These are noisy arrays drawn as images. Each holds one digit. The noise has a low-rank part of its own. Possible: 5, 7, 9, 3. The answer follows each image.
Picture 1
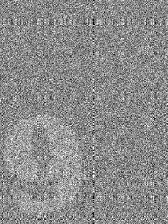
9
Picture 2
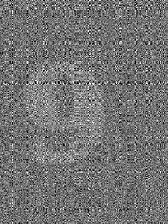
9
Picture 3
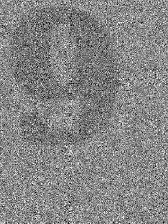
9
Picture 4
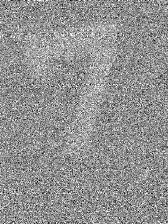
7
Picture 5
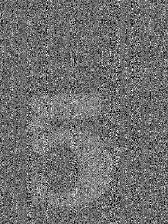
5
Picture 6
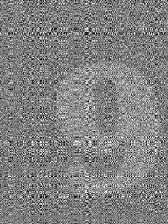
9
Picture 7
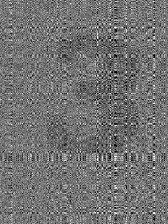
3
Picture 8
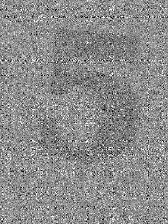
5
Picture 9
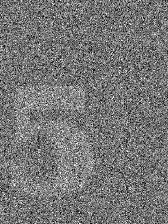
5
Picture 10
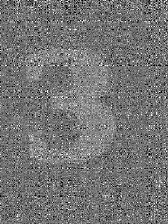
3
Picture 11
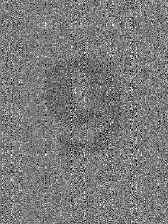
9
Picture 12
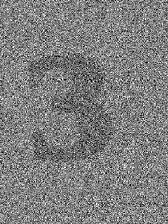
3
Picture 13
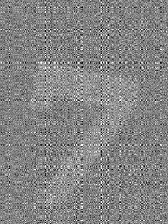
7
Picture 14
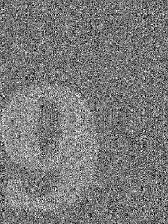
9
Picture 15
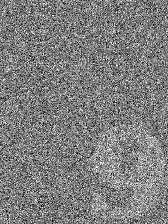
9
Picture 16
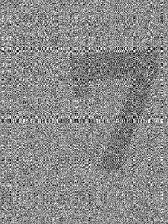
7
